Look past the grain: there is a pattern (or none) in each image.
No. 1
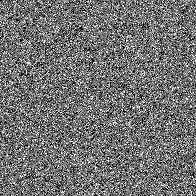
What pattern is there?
only noise
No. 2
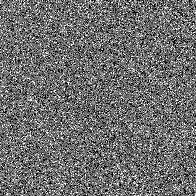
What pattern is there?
only noise
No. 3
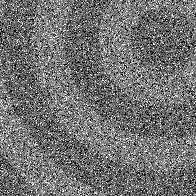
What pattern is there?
rings round one point
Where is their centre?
top right
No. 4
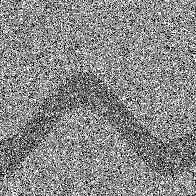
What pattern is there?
a wavy band
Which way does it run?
left to right
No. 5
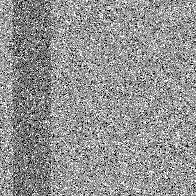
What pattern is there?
one vertical stripe
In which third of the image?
left
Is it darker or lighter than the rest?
darker
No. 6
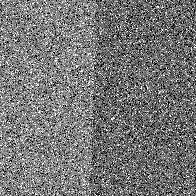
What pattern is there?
a sharp edge
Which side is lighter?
left
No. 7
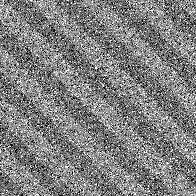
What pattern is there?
diagonal stripes
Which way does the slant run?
top left to bottom right
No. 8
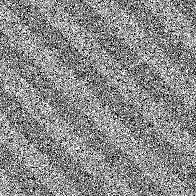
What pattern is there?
diagonal stripes
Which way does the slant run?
top left to bottom right
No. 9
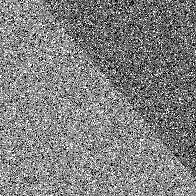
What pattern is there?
a sharp edge
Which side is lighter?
bottom left
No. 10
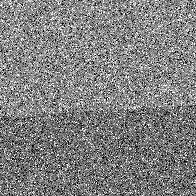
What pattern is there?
a sharp edge
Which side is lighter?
top
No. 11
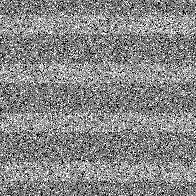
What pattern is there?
horizontal stripes
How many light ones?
4
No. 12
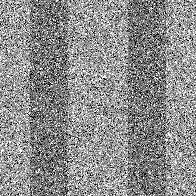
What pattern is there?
vertical stripes
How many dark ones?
2
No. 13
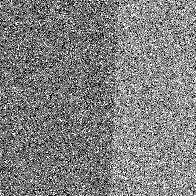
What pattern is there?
a sharp edge
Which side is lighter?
right
